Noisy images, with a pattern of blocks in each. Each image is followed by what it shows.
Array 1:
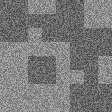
mirrored about the diagonal from the bottom left
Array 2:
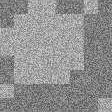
mirrored about the diagonal from the top left
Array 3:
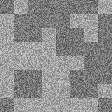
mirrored about the diagonal from the bottom left
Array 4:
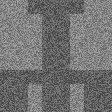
left and right mirror each other
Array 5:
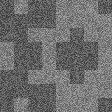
top and bottom mirror each other
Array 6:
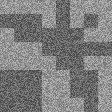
mirrored about the diagonal from the bottom left
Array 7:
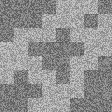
mirrored about the diagonal from the bottom left
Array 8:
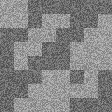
mirrored about the diagonal from the top left
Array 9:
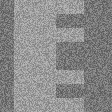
top and bottom mirror each other
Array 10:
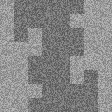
the same after a half turn
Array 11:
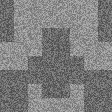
left and right mirror each other
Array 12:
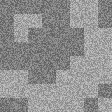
mirrored about the diagonal from the top left
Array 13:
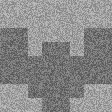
left and right mirror each other
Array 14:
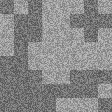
mirrored about the diagonal from the bottom left
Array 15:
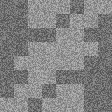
the same after a half turn
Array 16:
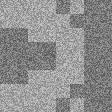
top and bottom mirror each other
